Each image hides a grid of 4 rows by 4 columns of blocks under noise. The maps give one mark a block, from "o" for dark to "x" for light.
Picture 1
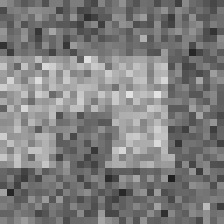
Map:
o o o o
x x x o
x o x o
o o o o
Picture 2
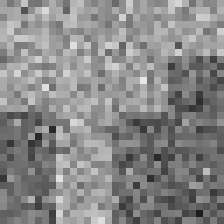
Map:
x x x x
x x x o
o x o o
o x o o
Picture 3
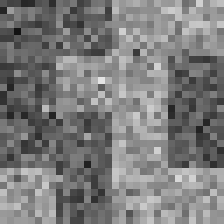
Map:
o o x x
o x x o
o o x o
x o x x
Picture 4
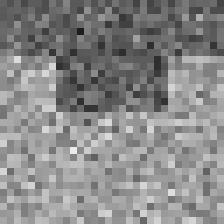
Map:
o o o o
x o o x
x x x x
x x x x
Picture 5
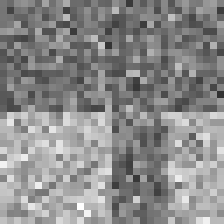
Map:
o o o o
o o o o
x x o x
x x o x
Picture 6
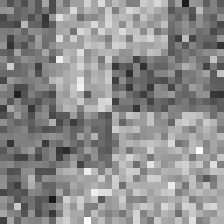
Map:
o x x o
o x o o
o o x x
o x x x
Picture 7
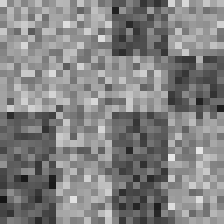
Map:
x x o x
x x x o
o x o x
o x o x
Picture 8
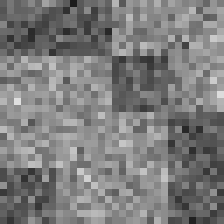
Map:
o o x x
x x o x
x x x o
o x x o
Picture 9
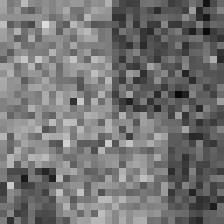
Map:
x x o o
x x o o
x x x o
o x x o
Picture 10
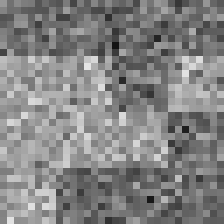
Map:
o o o o
x x o x
x x x o
x o o o
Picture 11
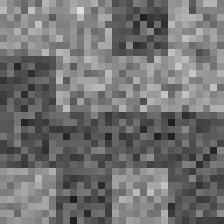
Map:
x x o x
o x x x
o o o o
x o x o
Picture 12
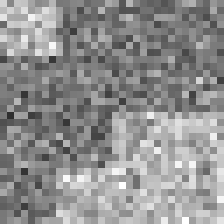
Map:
x o o o
o o o o
o o x x
o x x x
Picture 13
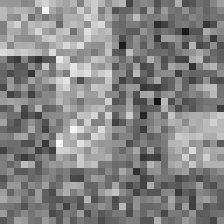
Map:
x x o o
o x o o
o x o x
o o o o
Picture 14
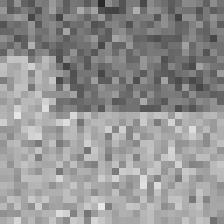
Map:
o o o o
x o o o
x x x x
x x x x
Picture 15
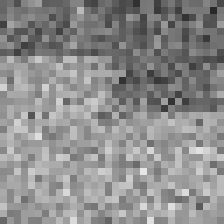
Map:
o o o o
x x o o
x x x x
x x x x
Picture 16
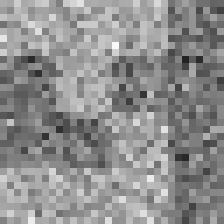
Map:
x x x o
o x o o
o o x o
x x x o
